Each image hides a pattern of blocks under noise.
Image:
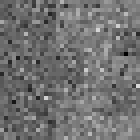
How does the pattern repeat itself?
top and bottom mirror each other
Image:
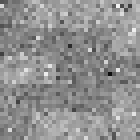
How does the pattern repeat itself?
top and bottom mirror each other
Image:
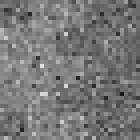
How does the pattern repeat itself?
top and bottom mirror each other
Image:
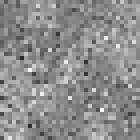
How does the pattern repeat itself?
the same after a half turn
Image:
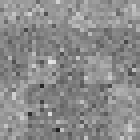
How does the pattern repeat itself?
left and right mirror each other
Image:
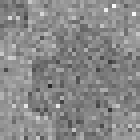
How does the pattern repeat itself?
mirrored about the diagonal from the top left
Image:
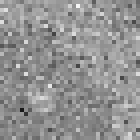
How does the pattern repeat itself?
mirrored about the diagonal from the bottom left
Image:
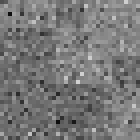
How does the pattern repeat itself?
mirrored about the diagonal from the bottom left
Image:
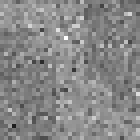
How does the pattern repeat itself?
the same after a half turn
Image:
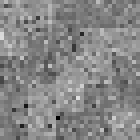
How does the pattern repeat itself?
mirrored about the diagonal from the top left
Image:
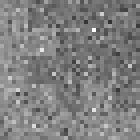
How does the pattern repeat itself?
mirrored about the diagonal from the bottom left
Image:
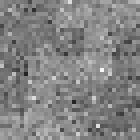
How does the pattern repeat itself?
the same after a half turn
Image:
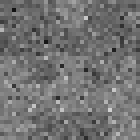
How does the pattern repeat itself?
left and right mirror each other
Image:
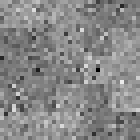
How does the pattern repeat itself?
top and bottom mirror each other
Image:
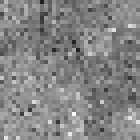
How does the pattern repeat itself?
mirrored about the diagonal from the bottom left
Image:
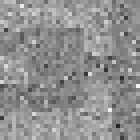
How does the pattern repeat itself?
top and bottom mirror each other
